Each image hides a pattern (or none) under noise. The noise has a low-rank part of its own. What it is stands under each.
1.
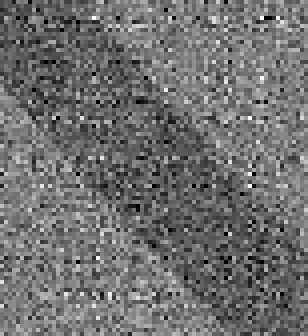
a diagonal band
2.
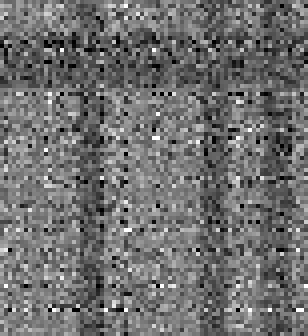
bands of rows crossing bands of columns
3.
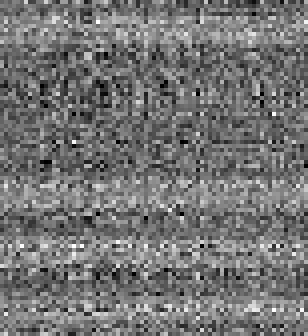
bands of rows
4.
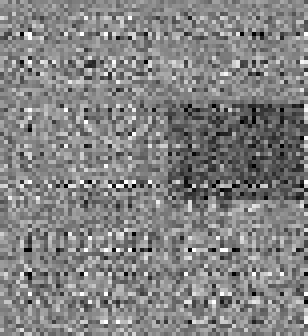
one block
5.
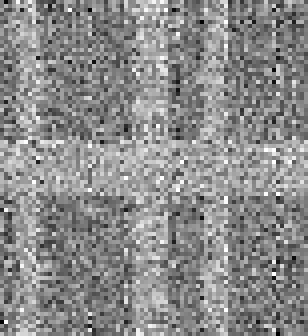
bands of rows crossing bands of columns
